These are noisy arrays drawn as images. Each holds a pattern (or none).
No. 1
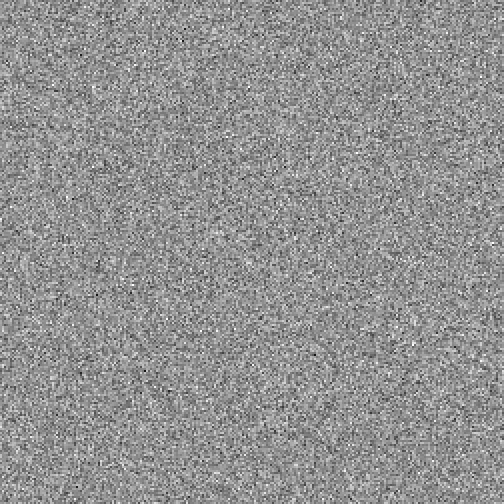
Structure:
only noise
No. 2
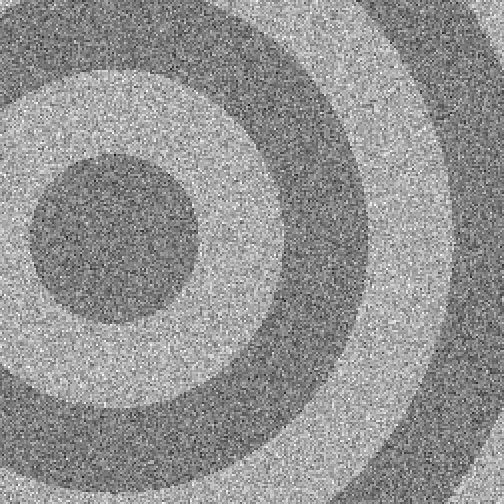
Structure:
rings round one point
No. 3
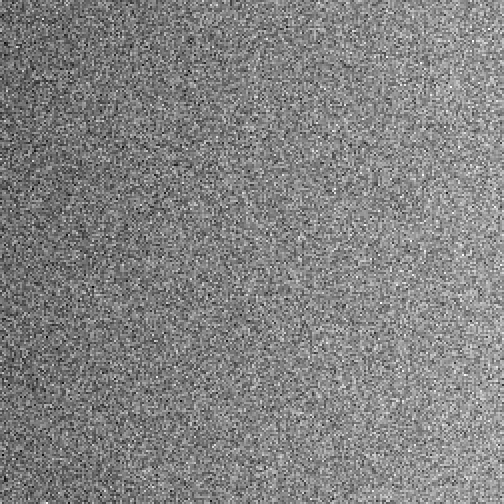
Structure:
a smooth slope
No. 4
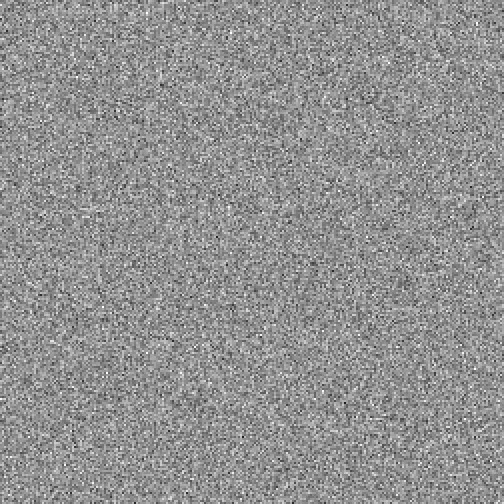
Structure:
only noise
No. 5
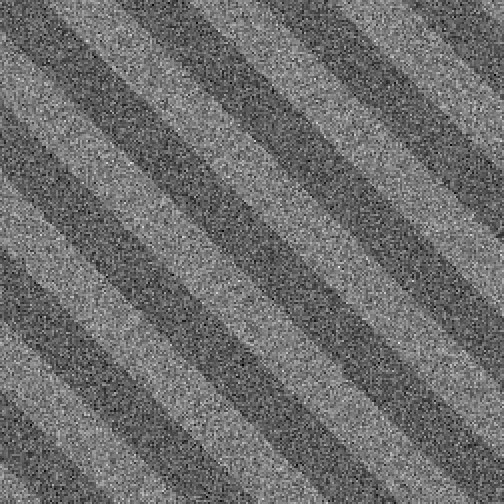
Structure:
diagonal stripes
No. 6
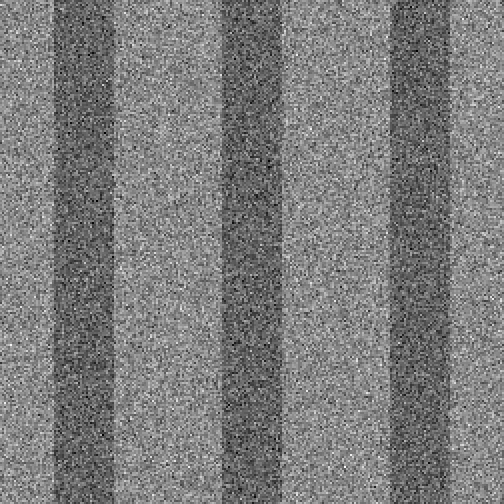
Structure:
vertical stripes
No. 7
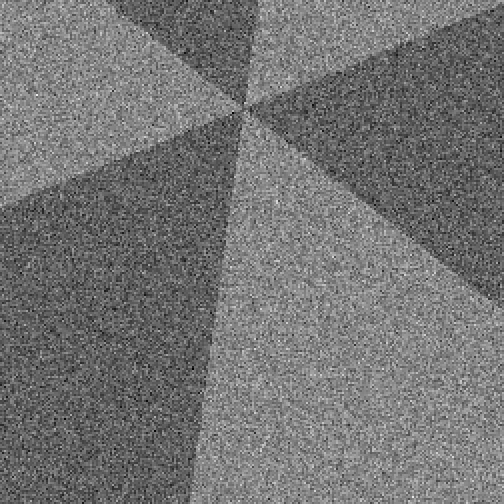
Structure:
spokes from one point
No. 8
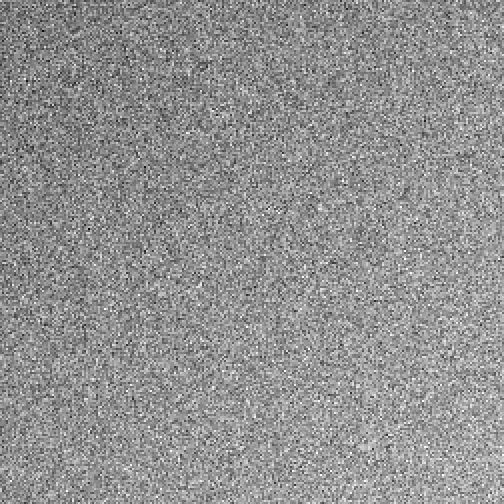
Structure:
a smooth slope
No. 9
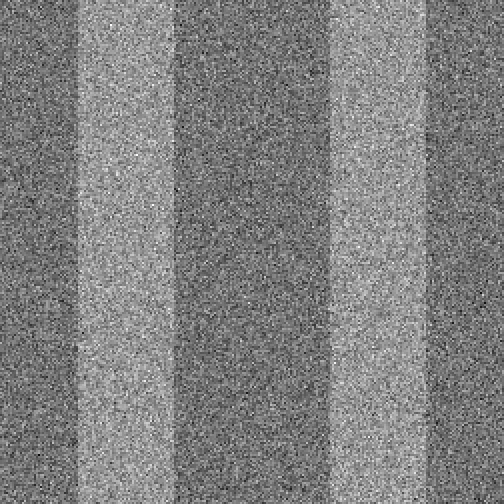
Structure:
vertical stripes
